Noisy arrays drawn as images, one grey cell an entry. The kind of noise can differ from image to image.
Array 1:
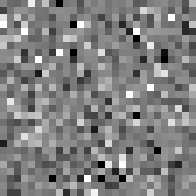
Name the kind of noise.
heavy tails
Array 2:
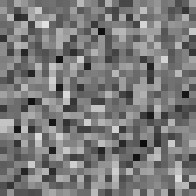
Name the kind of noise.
independent entries
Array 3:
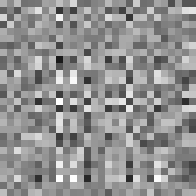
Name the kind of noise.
low rank plus noise
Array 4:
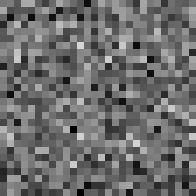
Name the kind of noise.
independent entries
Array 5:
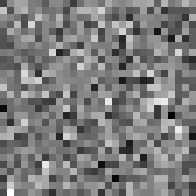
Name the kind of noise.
independent entries
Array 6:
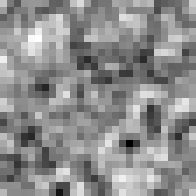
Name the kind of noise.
blotchy
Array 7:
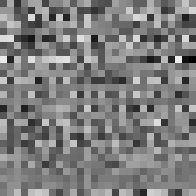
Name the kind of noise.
rows of uneven size
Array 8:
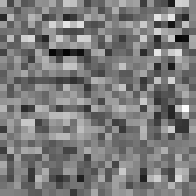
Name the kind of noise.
low rank plus noise
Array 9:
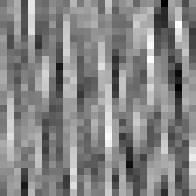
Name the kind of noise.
streaked along the columns
